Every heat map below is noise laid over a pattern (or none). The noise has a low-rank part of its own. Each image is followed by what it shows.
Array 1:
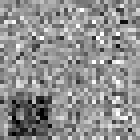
one block
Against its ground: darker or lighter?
darker
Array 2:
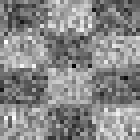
a checkerboard
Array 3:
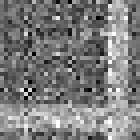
bands of rows crossing bands of columns
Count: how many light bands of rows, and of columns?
1 and 1
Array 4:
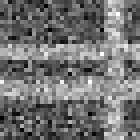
bands of rows crossing bands of columns
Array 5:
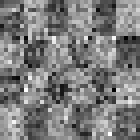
a checkerboard
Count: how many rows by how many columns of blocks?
4 by 6
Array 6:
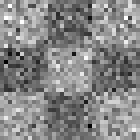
a checkerboard
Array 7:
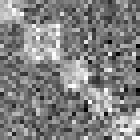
blocks along the diagonal
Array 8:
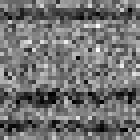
bands of rows
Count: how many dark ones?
3
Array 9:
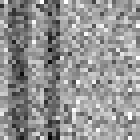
bands of columns
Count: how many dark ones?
2
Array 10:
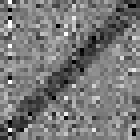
a diagonal band
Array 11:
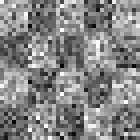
a checkerboard
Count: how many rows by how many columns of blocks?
4 by 5
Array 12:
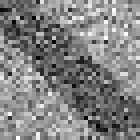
a diagonal band
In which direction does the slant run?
top left to bottom right
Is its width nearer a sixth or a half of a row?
a half
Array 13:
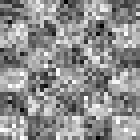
a checkerboard
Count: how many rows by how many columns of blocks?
6 by 5
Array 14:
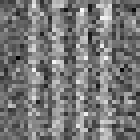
bands of columns
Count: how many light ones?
4
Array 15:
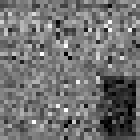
one block
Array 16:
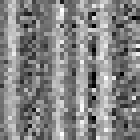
bands of columns
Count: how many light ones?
4
